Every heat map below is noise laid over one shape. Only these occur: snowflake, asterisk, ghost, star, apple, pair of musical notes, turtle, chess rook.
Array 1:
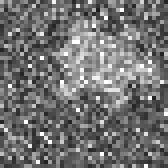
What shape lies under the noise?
turtle
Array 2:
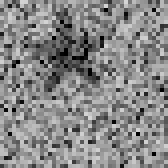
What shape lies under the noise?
star
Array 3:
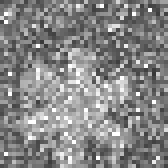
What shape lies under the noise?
asterisk
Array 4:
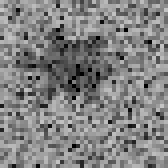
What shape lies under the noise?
turtle
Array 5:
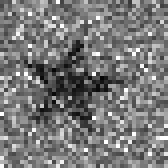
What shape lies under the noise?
star
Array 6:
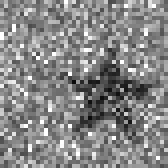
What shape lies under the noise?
star
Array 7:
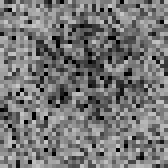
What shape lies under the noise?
snowflake
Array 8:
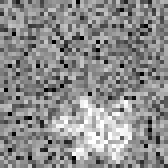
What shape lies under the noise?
turtle
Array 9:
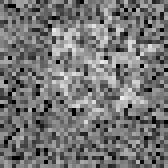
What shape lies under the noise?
snowflake
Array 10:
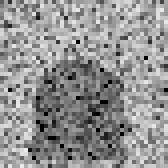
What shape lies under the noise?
ghost
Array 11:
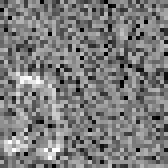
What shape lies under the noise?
pair of musical notes
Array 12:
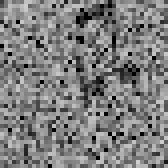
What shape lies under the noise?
pair of musical notes
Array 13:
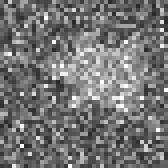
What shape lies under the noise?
turtle
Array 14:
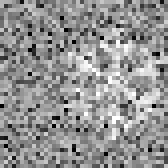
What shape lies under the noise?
snowflake
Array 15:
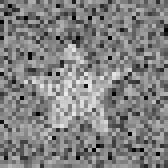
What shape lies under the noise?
star
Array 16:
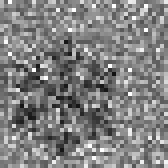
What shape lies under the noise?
snowflake
